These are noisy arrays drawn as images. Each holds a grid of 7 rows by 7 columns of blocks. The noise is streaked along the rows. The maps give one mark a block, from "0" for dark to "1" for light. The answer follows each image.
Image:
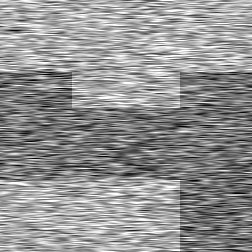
1 1 1 1 1 1 1
1 1 1 1 1 1 1
0 0 1 1 1 0 0
0 0 0 0 0 0 0
0 0 0 0 0 0 0
1 1 1 1 1 0 0
1 1 1 1 1 0 0
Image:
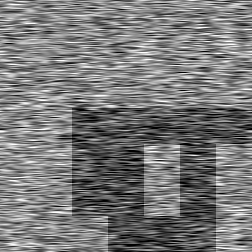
1 1 1 1 1 1 1
1 1 1 1 1 1 1
1 1 1 1 1 1 1
1 1 0 0 0 0 0
1 1 0 0 1 0 1
1 1 0 0 1 0 1
1 1 1 0 0 0 1
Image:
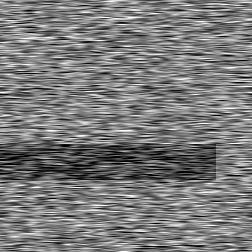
1 1 1 1 1 1 1
1 1 1 1 1 1 1
1 1 1 1 1 1 1
1 1 1 1 1 1 1
0 0 0 0 0 0 1
1 1 1 1 1 1 1
1 1 1 1 1 1 1
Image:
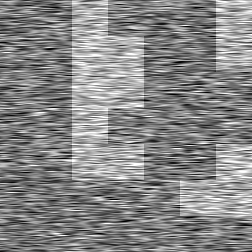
0 0 1 0 0 0 1
0 0 1 1 0 0 1
0 0 1 1 0 0 0
0 0 1 0 0 0 0
0 0 1 1 0 0 1
0 0 0 0 0 1 1
0 0 0 0 0 0 0
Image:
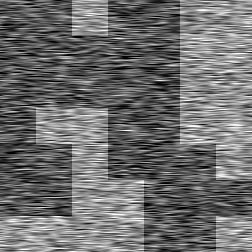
0 0 1 0 0 1 1
0 0 0 0 0 1 1
0 0 0 0 0 1 1
0 1 1 0 0 1 1
0 0 1 0 0 0 1
0 0 1 1 0 0 0
1 1 1 1 0 0 1
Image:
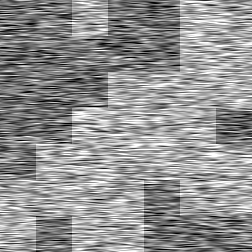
0 0 1 0 0 1 1
0 0 0 0 0 1 1
0 0 0 1 1 1 1
0 0 1 1 1 1 0
0 1 1 1 1 1 1
1 1 1 1 0 1 1
1 0 1 1 0 0 0
